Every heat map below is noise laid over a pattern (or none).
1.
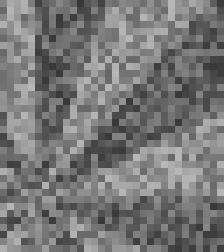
spokes from one point
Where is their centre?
bottom left
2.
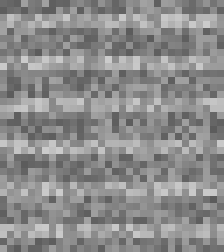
horizontal stripes
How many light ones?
6
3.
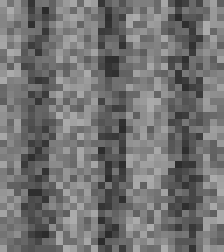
vertical stripes
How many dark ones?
3
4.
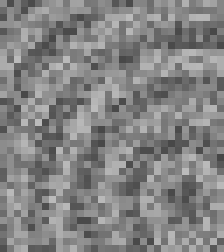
rings round one point
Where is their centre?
bottom right
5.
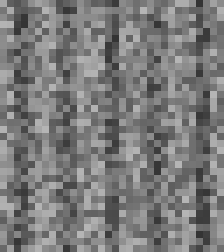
vertical stripes
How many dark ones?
5
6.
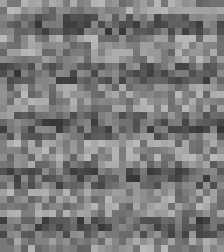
horizontal stripes
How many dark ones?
5
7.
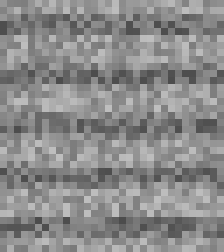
horizontal stripes
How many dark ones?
5
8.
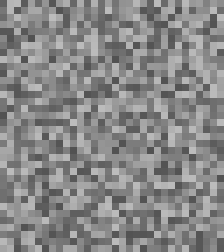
only noise
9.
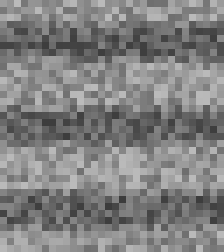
horizontal stripes
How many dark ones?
3
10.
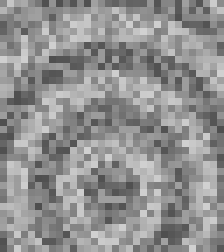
rings round one point
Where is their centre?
bottom middle
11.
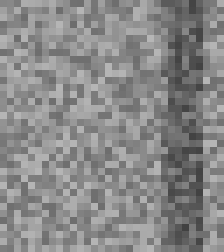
one vertical stripe
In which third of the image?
right
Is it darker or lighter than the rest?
darker
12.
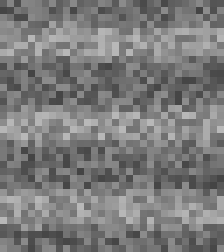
horizontal stripes
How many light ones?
3
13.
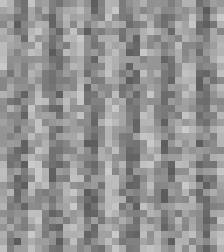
vertical stripes
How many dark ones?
6
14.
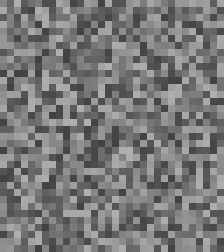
only noise
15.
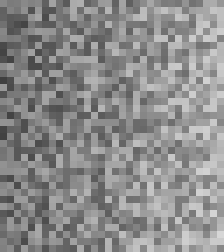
a smooth slope
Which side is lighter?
right
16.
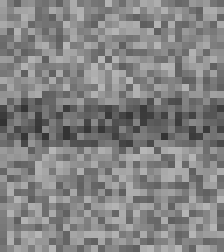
one horizontal stripe
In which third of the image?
middle
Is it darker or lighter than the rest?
darker
